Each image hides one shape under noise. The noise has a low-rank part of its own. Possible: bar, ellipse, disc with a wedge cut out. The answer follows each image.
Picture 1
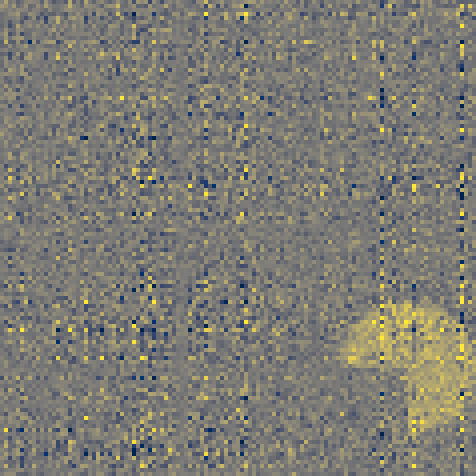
light disc with a wedge cut out, bottom right
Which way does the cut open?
down and left
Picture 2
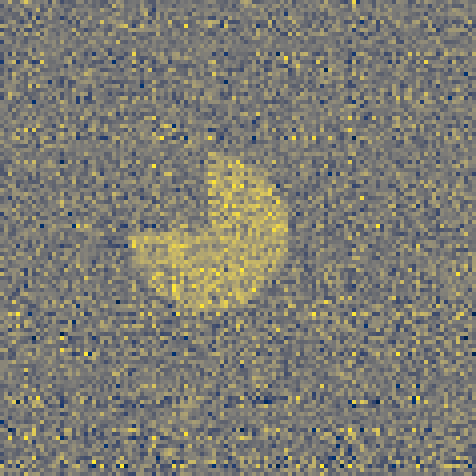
light disc with a wedge cut out, centre
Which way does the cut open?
up and left
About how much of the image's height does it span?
a third
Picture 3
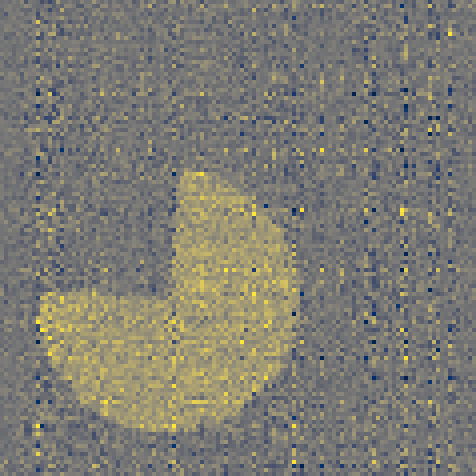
light disc with a wedge cut out
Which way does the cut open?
up and left
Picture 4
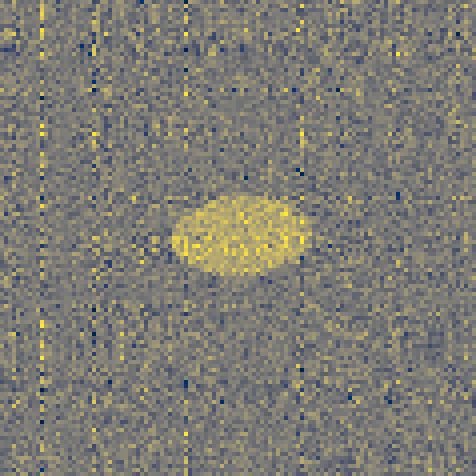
light ellipse, centre
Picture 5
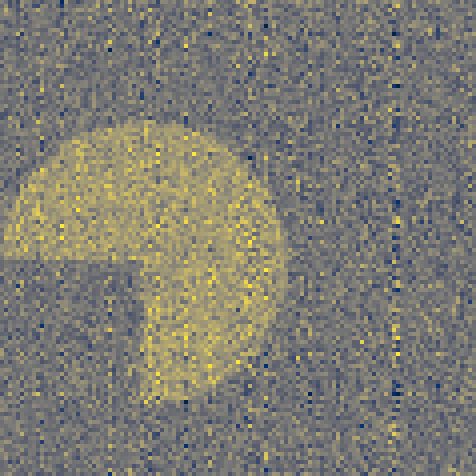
light disc with a wedge cut out
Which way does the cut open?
down and left
